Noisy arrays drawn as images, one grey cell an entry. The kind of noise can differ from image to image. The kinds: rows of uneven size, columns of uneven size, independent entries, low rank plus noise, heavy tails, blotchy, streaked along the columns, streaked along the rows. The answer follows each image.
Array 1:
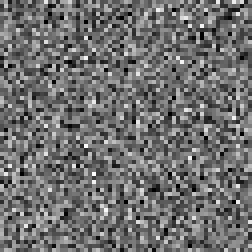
independent entries
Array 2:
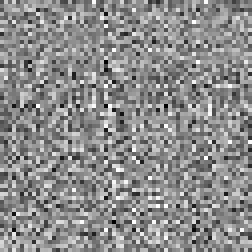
low rank plus noise
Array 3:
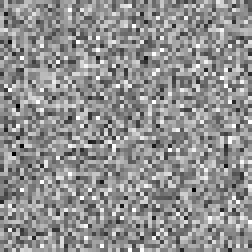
independent entries
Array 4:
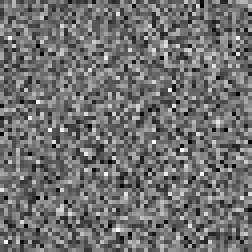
independent entries
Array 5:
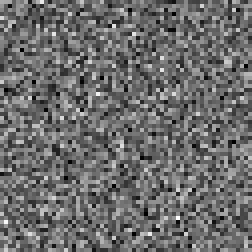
independent entries
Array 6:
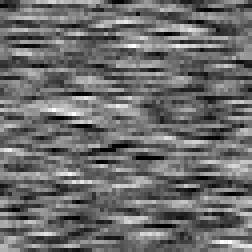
streaked along the rows
